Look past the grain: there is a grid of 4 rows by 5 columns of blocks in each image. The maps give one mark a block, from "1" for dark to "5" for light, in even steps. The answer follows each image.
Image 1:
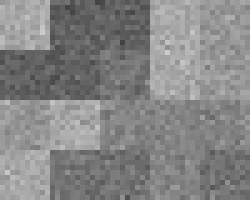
51154
11254
45333
52232
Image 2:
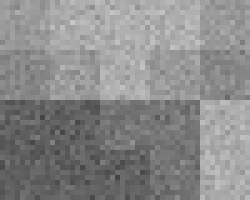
45554
34543
11225
11125
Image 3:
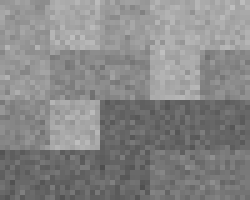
45455
43353
35111
11122
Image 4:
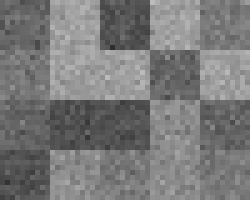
25153
35525
21142
14343
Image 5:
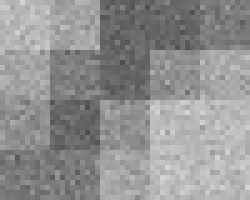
54112
42134
31355
22455
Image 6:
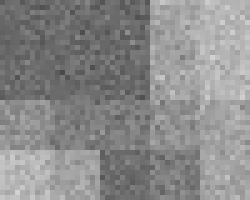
11145
11145
32234
54124
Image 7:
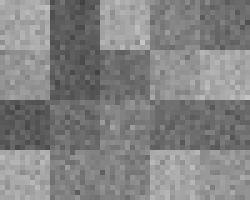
51532
41245
12322
53354
